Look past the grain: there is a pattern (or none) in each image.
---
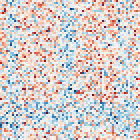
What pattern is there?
bands of rows crossing bands of columns
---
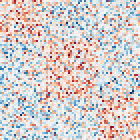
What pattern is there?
blocks along the diagonal
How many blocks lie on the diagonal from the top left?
3
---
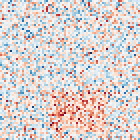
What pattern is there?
one block
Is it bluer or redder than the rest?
redder
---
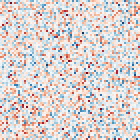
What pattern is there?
only noise
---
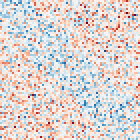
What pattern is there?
a diagonal band
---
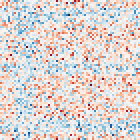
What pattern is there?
bands of rows crossing bands of columns
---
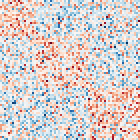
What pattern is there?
blocks along the diagonal
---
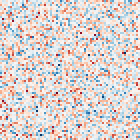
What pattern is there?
only noise
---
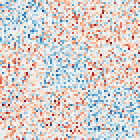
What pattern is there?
blocks along the diagonal
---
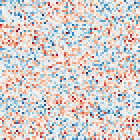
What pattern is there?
a checkerboard
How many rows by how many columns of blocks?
6 by 3
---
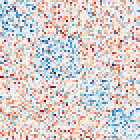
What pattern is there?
blocks along the diagonal
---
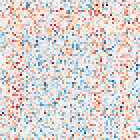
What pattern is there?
bands of rows crossing bands of columns
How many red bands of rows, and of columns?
1 and 3
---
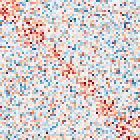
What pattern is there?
blocks along the diagonal
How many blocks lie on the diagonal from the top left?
7
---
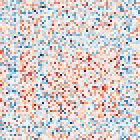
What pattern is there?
bands of rows crossing bands of columns
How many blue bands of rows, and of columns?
3 and 3
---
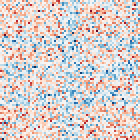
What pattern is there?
bands of rows crossing bands of columns
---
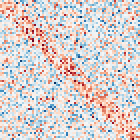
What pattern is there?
a diagonal band
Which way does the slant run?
top left to bottom right
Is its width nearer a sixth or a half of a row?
a sixth
